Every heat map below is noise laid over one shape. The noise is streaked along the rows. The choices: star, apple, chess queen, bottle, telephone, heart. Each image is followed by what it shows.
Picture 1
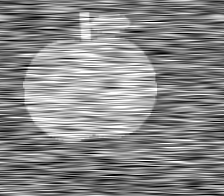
apple
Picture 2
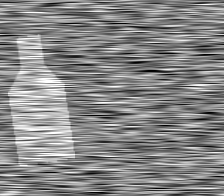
bottle
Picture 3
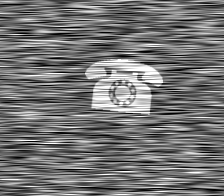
telephone
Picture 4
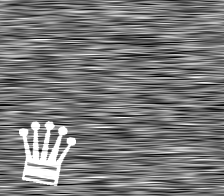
chess queen
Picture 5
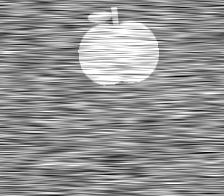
apple
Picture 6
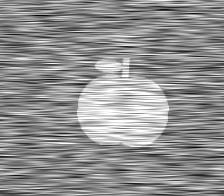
apple
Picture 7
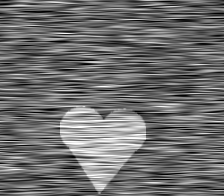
heart
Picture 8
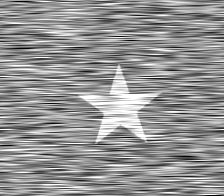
star
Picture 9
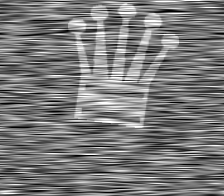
chess queen
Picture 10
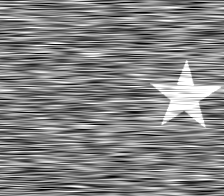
star
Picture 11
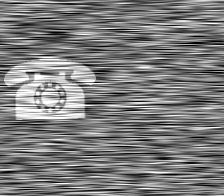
telephone
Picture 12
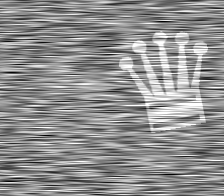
chess queen
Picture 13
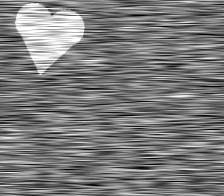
heart
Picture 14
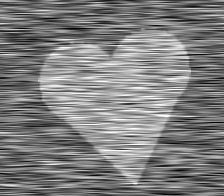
heart
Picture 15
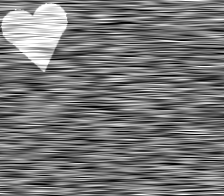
heart
